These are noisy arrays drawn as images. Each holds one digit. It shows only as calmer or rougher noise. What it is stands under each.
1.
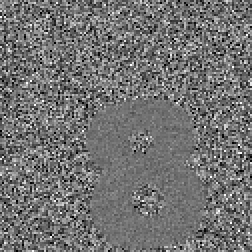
8
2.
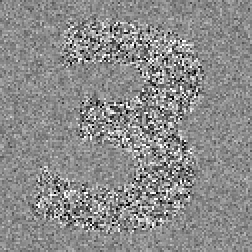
3
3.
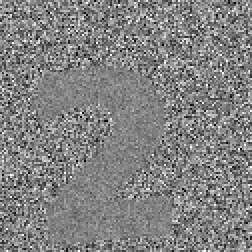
2
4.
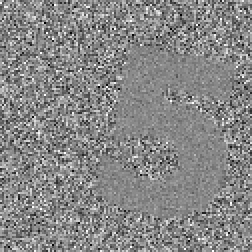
5
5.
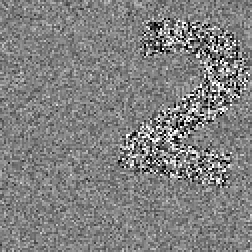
2
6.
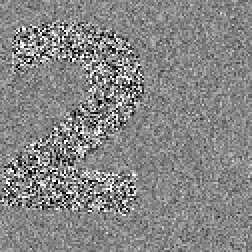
2
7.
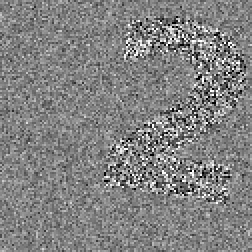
2
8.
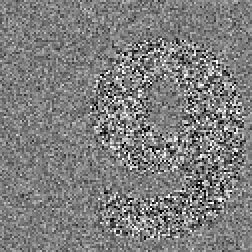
9
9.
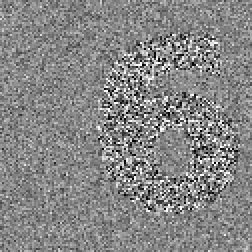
6
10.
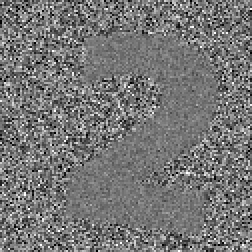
2
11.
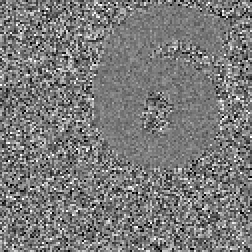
6
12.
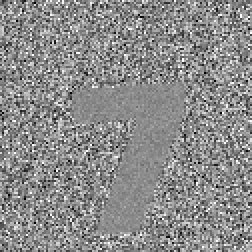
7
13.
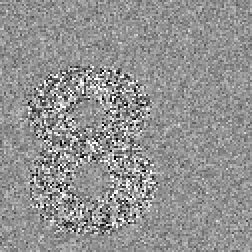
8
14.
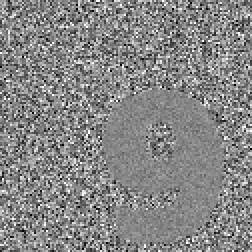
9
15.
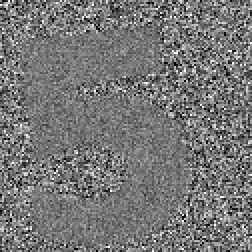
5
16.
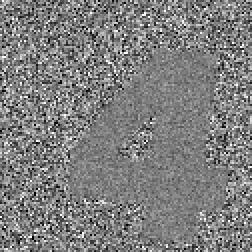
4
